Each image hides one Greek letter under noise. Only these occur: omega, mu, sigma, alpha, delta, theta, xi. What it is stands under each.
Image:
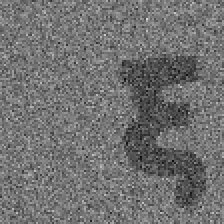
dark xi
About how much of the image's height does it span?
two thirds
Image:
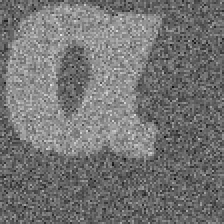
light alpha
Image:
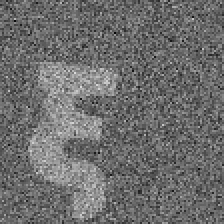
light xi
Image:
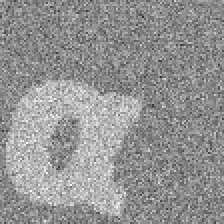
light alpha
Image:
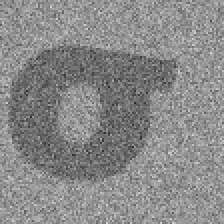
dark sigma
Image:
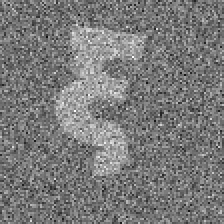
light xi
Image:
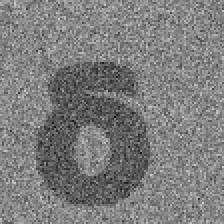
dark delta
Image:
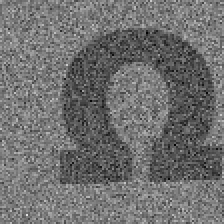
dark omega
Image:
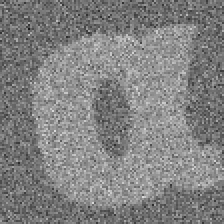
light alpha
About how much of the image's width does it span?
nearly all
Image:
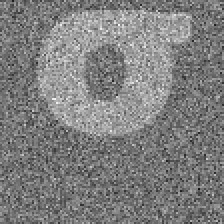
light sigma
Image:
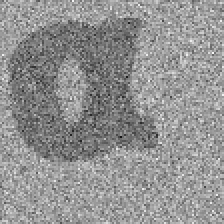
dark alpha
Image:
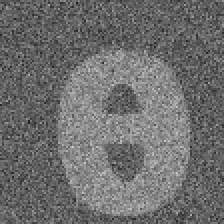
light theta
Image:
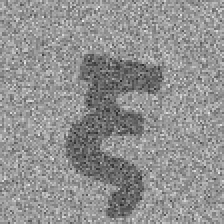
dark xi
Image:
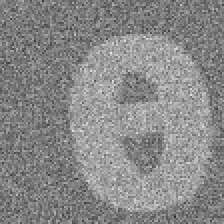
light theta
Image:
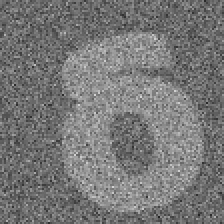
light delta
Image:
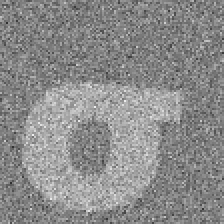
light sigma
